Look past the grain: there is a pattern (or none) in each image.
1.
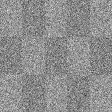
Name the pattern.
a checkerboard
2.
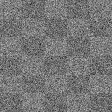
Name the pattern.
a checkerboard
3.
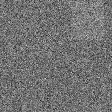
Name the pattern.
one block
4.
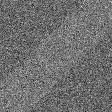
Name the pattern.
a diagonal band
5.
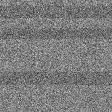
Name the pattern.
bands of rows
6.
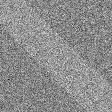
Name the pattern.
a diagonal band
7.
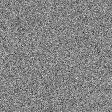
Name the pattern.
only noise
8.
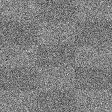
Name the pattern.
a checkerboard
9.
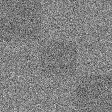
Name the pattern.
blocks along the diagonal
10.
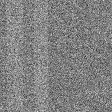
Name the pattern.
bands of columns
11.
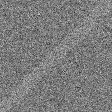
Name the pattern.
a diagonal band
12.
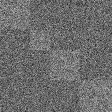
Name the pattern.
blocks along the diagonal
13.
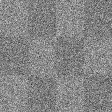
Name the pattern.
a checkerboard
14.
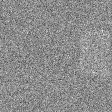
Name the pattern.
one block
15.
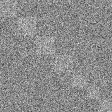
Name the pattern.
blocks along the diagonal
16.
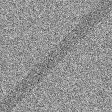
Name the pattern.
a diagonal band
